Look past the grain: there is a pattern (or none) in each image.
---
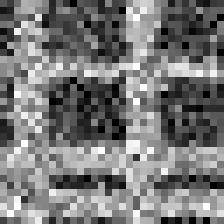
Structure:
bands of rows crossing bands of columns
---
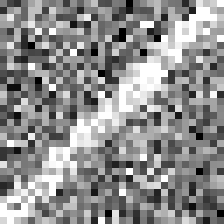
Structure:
a diagonal band
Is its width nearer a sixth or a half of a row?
a sixth
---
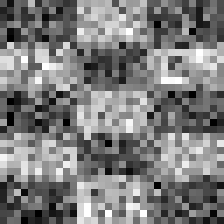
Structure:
a checkerboard
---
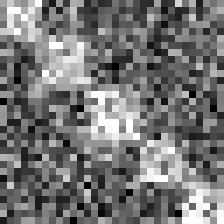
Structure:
blocks along the diagonal
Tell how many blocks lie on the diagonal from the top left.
5
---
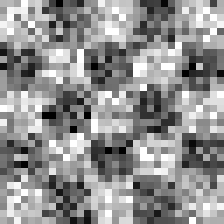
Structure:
a checkerboard
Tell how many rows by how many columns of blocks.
5 by 5
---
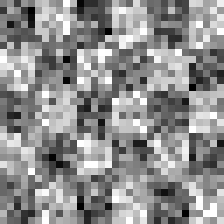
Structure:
a checkerboard
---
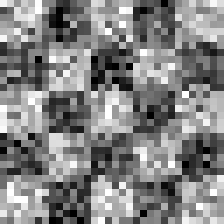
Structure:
a checkerboard
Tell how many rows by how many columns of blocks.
5 by 5
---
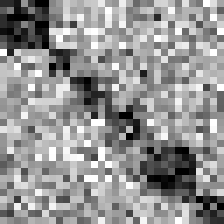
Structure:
blocks along the diagonal
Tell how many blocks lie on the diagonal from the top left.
6
